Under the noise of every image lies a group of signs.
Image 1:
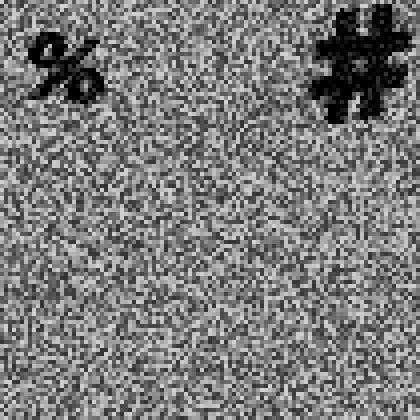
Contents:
top left: dark percent sign; top right: dark hash sign
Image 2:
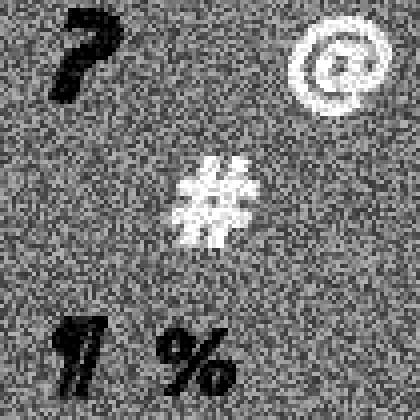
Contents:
top left: dark question mark; top right: light at sign; centre: light hash sign; bottom left: dark pilcrow; bottom middle: dark percent sign
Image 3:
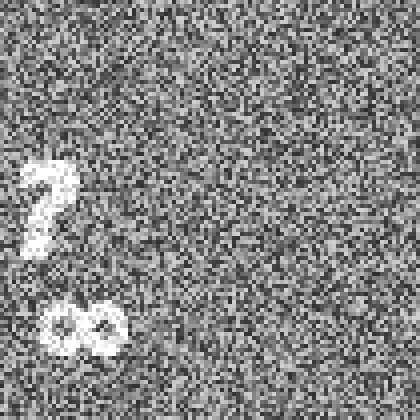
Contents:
middle left: light question mark; bottom left: light infinity sign
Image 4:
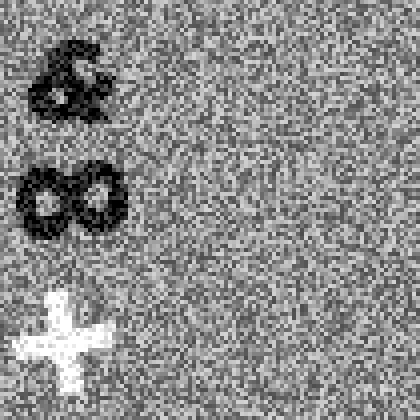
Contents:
top left: dark ampersand; middle left: dark infinity sign; bottom left: light plus sign
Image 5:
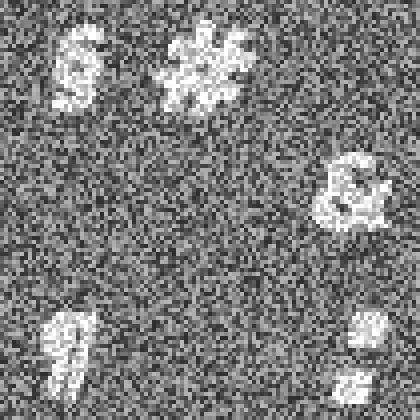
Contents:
top left: light section sign; top middle: light hash sign; middle right: light ampersand; bottom left: light pilcrow; bottom right: light colon
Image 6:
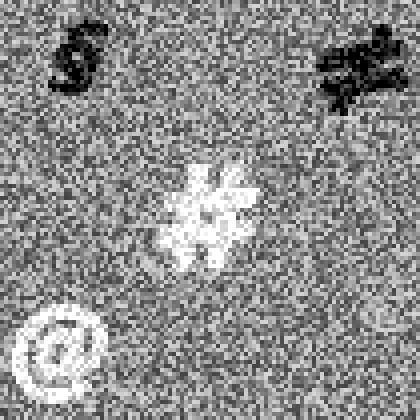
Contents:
top left: dark section sign; top right: dark not-equal sign; centre: light hash sign; bottom left: light at sign
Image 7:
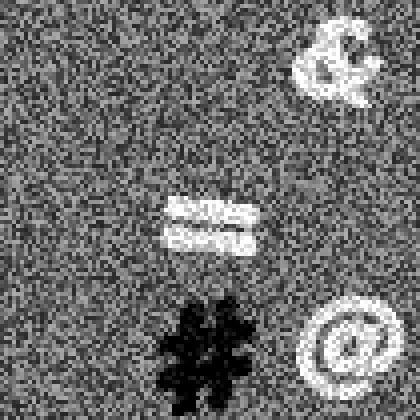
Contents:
top right: light ampersand; centre: light equals sign; bottom middle: dark hash sign; bottom right: light at sign
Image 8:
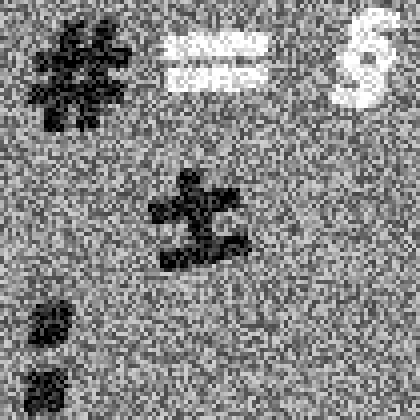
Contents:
top left: dark hash sign; top middle: light equals sign; top right: light section sign; centre: dark plus-minus sign; bottom left: dark colon
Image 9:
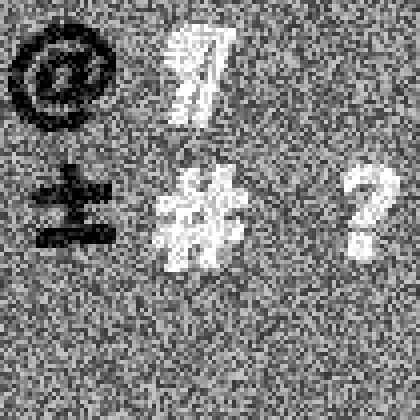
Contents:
top left: dark at sign; top middle: light pilcrow; middle left: dark plus-minus sign; centre: light hash sign; middle right: light question mark
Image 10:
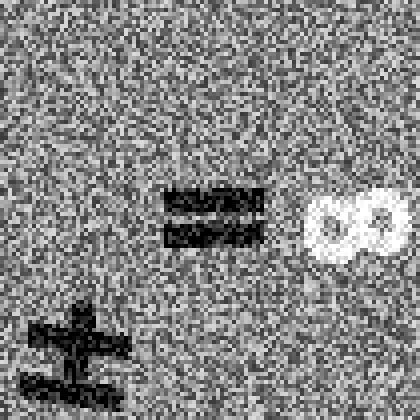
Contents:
centre: dark equals sign; middle right: light infinity sign; bottom left: dark plus-minus sign
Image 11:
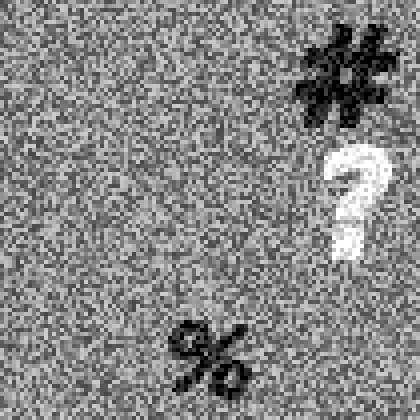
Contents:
top right: dark hash sign; middle right: light question mark; bottom middle: dark percent sign
